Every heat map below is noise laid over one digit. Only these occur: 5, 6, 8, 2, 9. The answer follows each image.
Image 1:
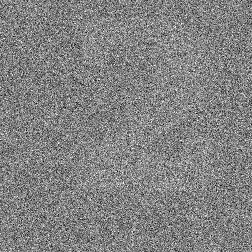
2
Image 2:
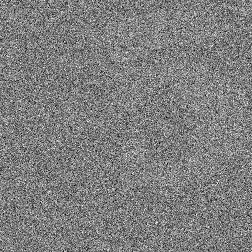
5
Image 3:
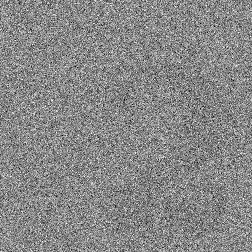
2
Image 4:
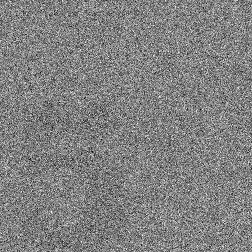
5
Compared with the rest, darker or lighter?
darker
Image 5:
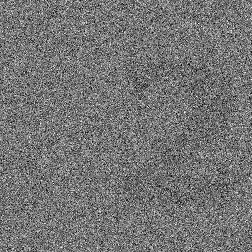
2
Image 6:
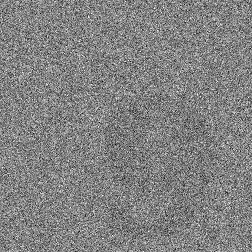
9
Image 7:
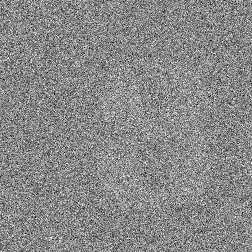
8
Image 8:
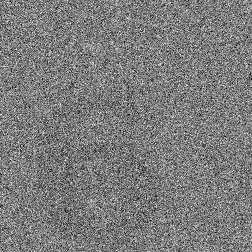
6
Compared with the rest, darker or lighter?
darker
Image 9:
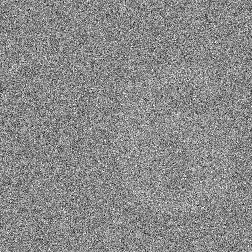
6
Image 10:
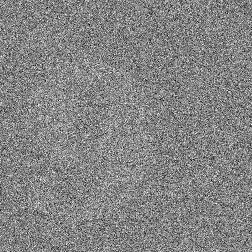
9
